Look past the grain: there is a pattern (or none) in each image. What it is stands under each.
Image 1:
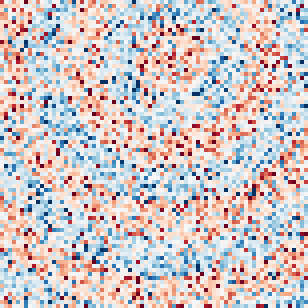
rings round one point
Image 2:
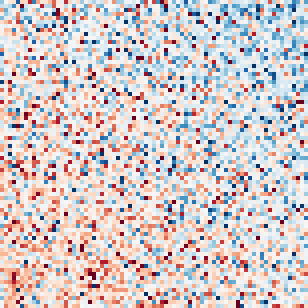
a smooth slope
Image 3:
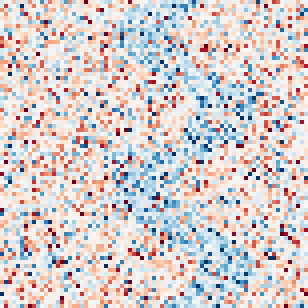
a wavy band
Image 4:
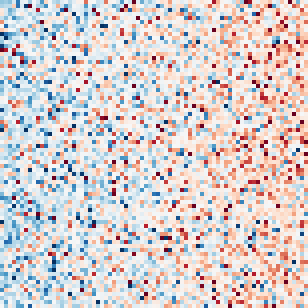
a smooth slope
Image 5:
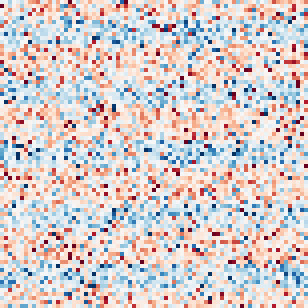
horizontal stripes
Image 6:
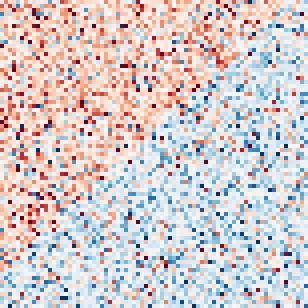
a sharp edge
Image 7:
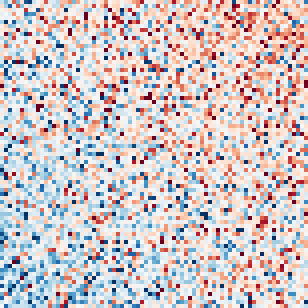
a smooth slope
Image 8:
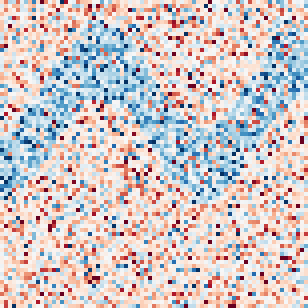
a wavy band
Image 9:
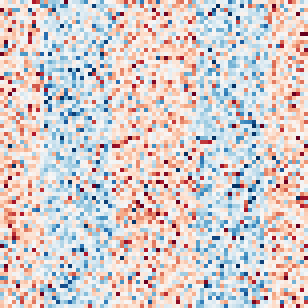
vertical stripes
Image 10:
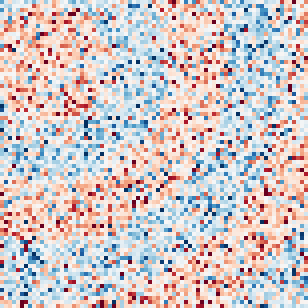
rings round one point
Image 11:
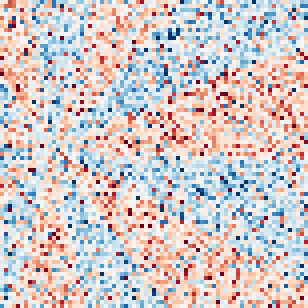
spokes from one point
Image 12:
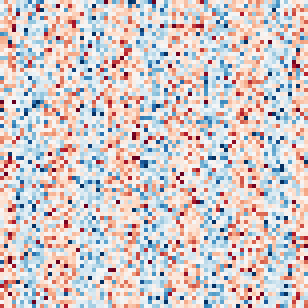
vertical stripes
